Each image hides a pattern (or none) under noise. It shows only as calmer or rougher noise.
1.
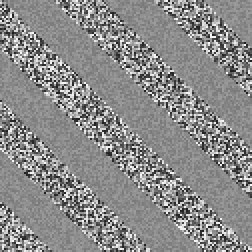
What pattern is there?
diagonal stripes
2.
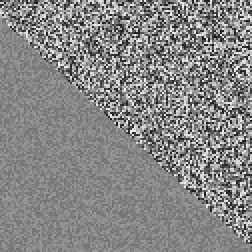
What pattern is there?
a sharp edge
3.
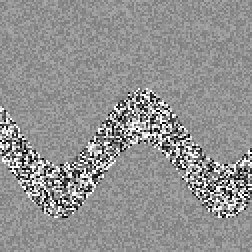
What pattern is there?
a wavy band
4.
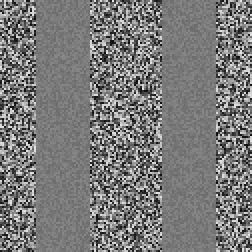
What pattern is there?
vertical stripes
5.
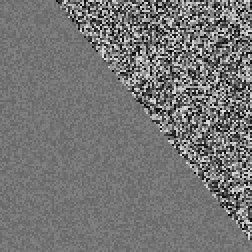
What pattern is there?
a sharp edge
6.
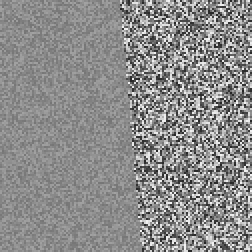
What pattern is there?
a sharp edge
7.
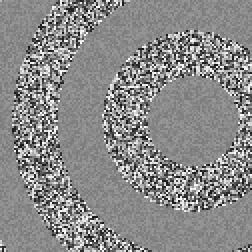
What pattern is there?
rings round one point
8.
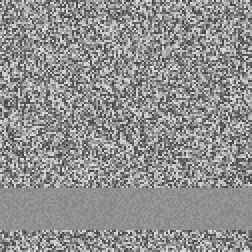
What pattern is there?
one horizontal stripe
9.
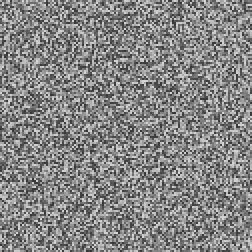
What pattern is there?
only noise
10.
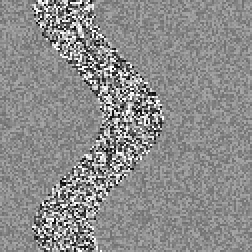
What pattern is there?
a wavy band
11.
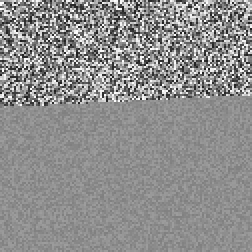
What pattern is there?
a sharp edge
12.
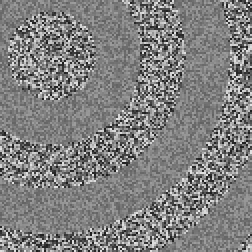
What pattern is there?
rings round one point
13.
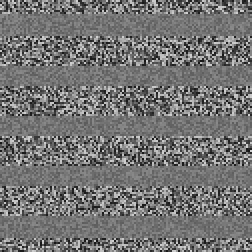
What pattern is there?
horizontal stripes
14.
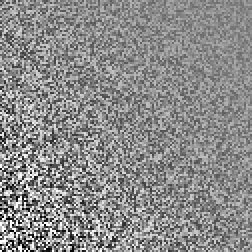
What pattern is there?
a smooth slope
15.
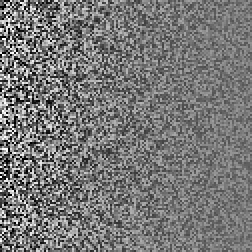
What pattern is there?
a smooth slope
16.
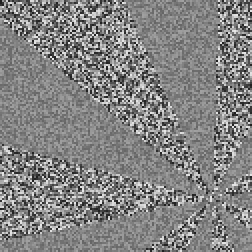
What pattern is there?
spokes from one point
